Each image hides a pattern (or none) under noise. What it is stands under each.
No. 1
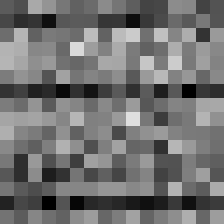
bands of rows
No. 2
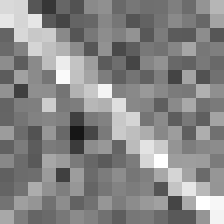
a diagonal band
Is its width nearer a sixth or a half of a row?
a sixth
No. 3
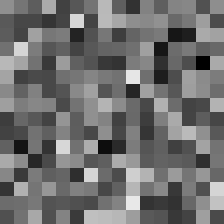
only noise
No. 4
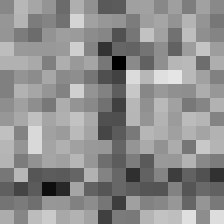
bands of rows crossing bands of columns
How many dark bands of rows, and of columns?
1 and 1
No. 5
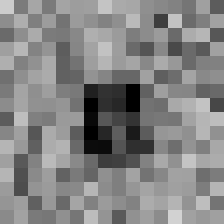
one block
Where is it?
centre
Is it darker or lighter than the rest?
darker
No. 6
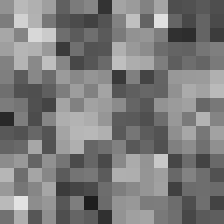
a checkerboard
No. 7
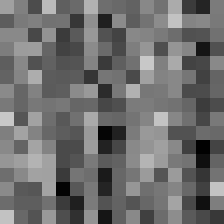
bands of columns
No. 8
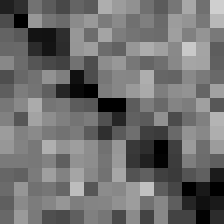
blocks along the diagonal
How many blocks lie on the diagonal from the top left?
6
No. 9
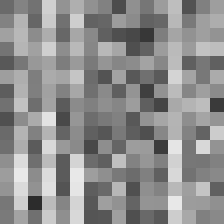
bands of columns
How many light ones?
5
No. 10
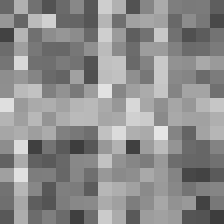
bands of rows crossing bands of columns
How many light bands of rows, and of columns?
1 and 3
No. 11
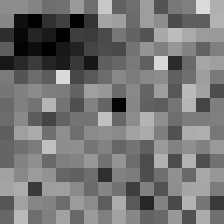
one block
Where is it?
top left
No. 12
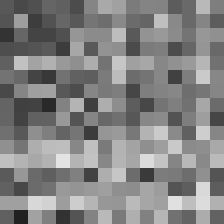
bands of rows crossing bands of columns
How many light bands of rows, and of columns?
3 and 3
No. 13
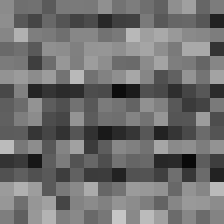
bands of rows
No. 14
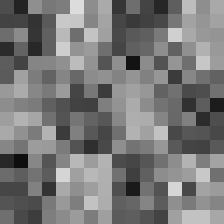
a checkerboard
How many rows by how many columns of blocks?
3 by 4
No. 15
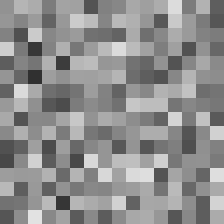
only noise
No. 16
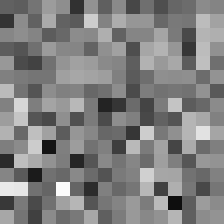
only noise
